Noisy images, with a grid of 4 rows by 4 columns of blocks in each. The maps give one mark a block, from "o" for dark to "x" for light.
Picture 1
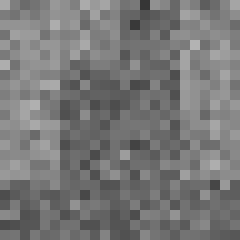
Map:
x x o x
x o o x
x o o x
o o o o
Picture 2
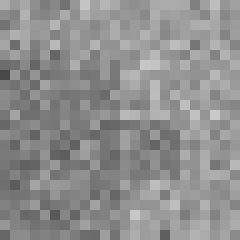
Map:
x x x x
o o x x
o o o x
o o x x
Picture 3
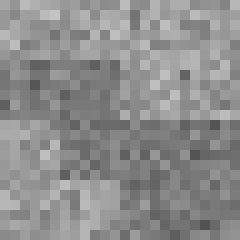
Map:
x x x x
o o x x
x o o o
x x o o
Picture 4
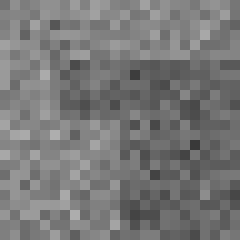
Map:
x x x x
x o o o
x x o o
x x o o
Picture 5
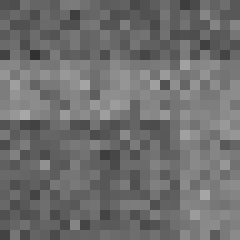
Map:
o o o o
x x x x
o o o x
o o o x
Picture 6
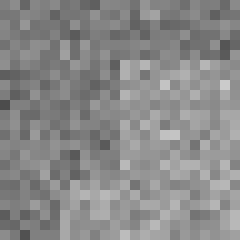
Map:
o o o o
o o x x
o o x x
o x x x
